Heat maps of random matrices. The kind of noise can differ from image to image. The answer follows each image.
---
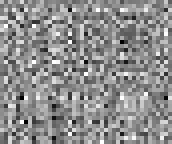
low rank plus noise
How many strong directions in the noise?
two
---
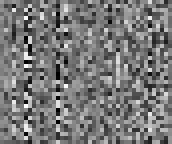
columns of uneven size
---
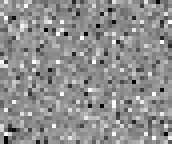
heavy tails
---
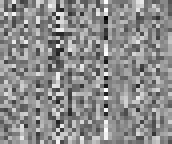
columns of uneven size
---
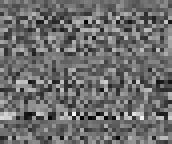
rows of uneven size
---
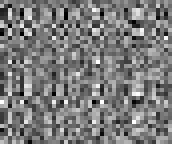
low rank plus noise
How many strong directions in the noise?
one
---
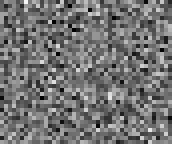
independent entries
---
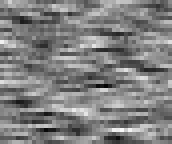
streaked along the rows
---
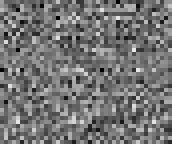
low rank plus noise
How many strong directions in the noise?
three or four
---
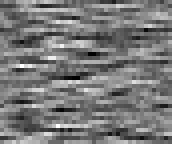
streaked along the rows
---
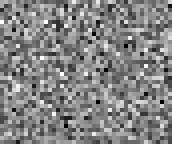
independent entries
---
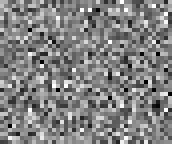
low rank plus noise
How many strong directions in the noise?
five to eight
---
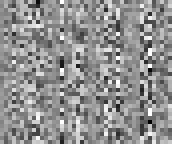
columns of uneven size
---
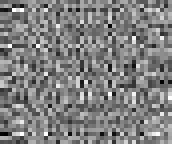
low rank plus noise
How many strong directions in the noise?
two
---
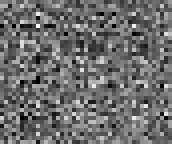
low rank plus noise
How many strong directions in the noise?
three or four
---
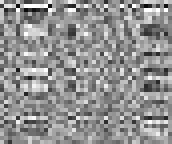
low rank plus noise
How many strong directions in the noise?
one
